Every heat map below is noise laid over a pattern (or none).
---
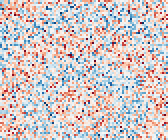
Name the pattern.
rings round one point
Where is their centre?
bottom middle
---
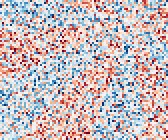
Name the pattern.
spokes from one point
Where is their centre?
top right
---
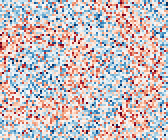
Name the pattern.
rings round one point
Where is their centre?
middle left
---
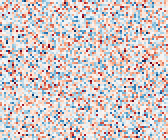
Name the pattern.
only noise
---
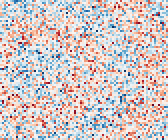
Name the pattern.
rings round one point
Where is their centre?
middle left
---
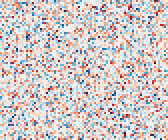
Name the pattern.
only noise
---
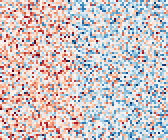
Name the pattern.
a sharp edge
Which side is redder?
left
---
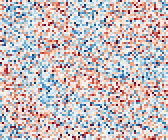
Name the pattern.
rings round one point
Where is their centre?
top right
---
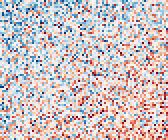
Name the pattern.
a smooth slope
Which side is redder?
bottom right
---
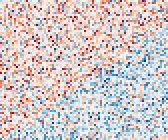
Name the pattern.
a sharp edge
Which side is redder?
top left
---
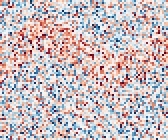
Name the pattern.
a wavy band
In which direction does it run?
left to right
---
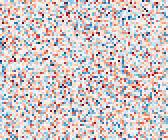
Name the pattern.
only noise
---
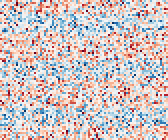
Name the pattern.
horizontal stripes
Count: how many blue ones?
3
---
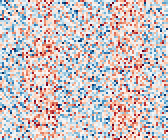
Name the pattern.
vertical stripes
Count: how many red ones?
2
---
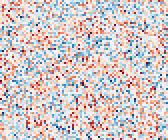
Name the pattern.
rings round one point
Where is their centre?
bottom middle
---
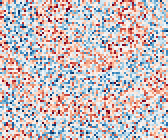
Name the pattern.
rings round one point
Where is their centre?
top middle
